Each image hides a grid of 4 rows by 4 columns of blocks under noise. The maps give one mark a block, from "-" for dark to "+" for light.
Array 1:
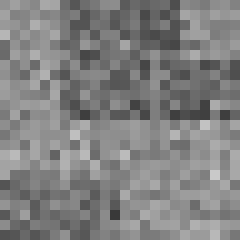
+--+
+---
++++
--++
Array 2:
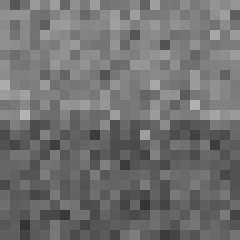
++++
++++
----
----
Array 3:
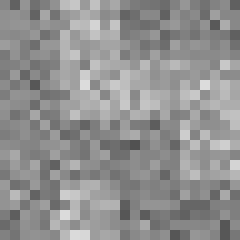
-+--
-+++
---+
-+--
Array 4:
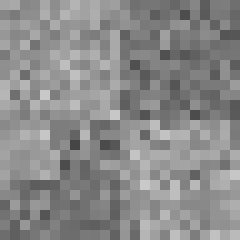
++--
++--
+-++
--++
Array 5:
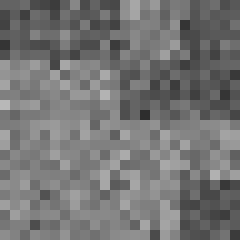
--+-
++--
++++
+++-
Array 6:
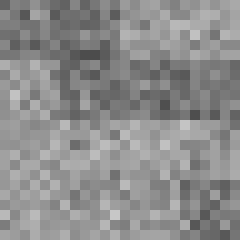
--++
+---
++++
+++-
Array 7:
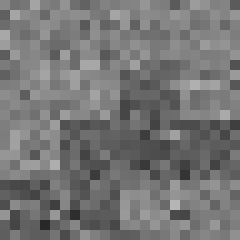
++++
++-+
+---
--++
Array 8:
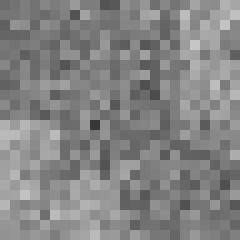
---+
---+
+---
++--
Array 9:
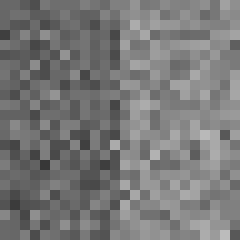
--++
--++
--++
--++
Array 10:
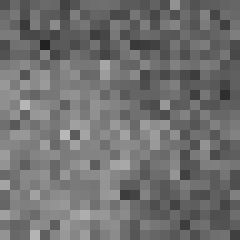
----
++--
+++-
++--
